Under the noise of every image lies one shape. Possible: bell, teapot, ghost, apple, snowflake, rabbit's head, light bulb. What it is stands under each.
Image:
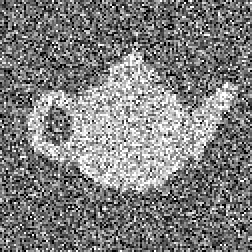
teapot
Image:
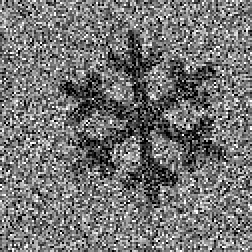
snowflake
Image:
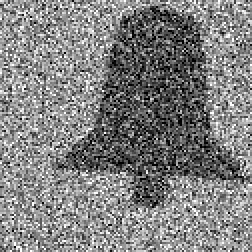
bell
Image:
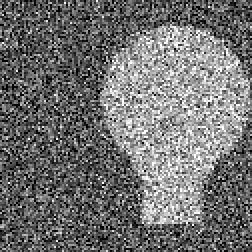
light bulb
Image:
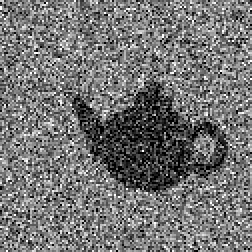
teapot
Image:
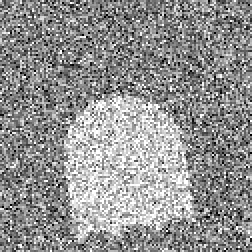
ghost
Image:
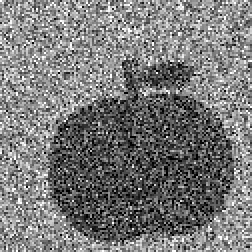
apple
